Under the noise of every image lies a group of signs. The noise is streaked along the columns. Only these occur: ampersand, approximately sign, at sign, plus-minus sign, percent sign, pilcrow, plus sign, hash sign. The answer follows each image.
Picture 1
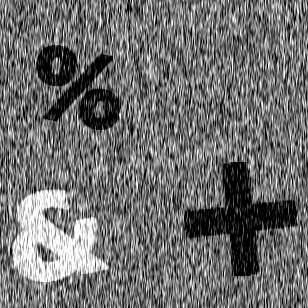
top left: dark percent sign; bottom left: light ampersand; bottom right: dark plus sign
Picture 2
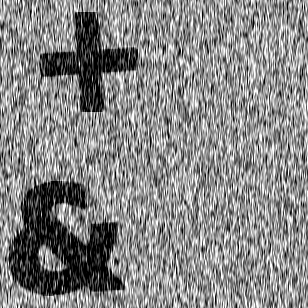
top left: dark plus sign; bottom left: dark ampersand
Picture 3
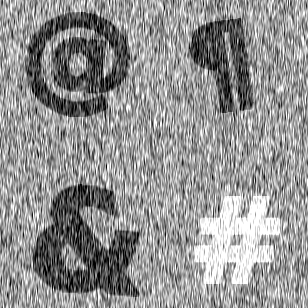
top left: dark at sign; top right: dark pilcrow; bottom left: dark ampersand; bottom right: light hash sign
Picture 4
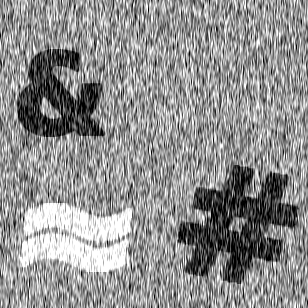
top left: dark ampersand; bottom left: light approximately sign; bottom right: dark hash sign
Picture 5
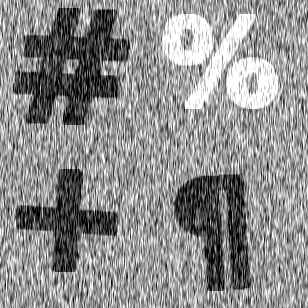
top left: dark hash sign; top right: light percent sign; bottom left: dark plus sign; bottom right: dark pilcrow
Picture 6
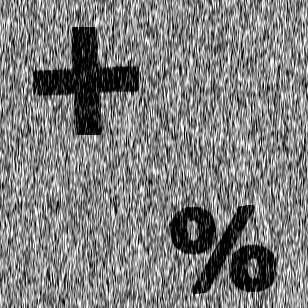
top left: dark plus sign; bottom right: dark percent sign
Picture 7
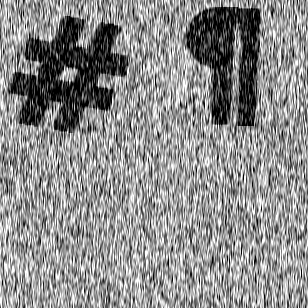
top left: dark hash sign; top right: dark pilcrow
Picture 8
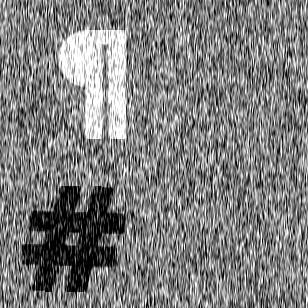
top left: light pilcrow; bottom left: dark hash sign
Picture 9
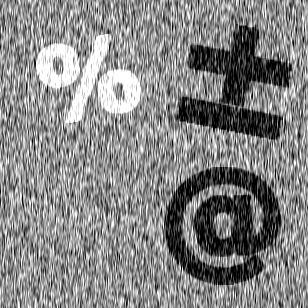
top left: light percent sign; top right: dark plus-minus sign; bottom right: dark at sign
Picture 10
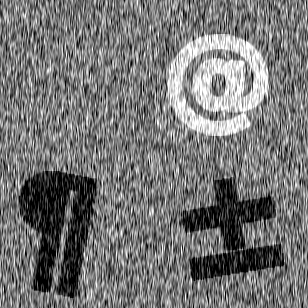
top right: light at sign; bottom left: dark pilcrow; bottom right: dark plus-minus sign
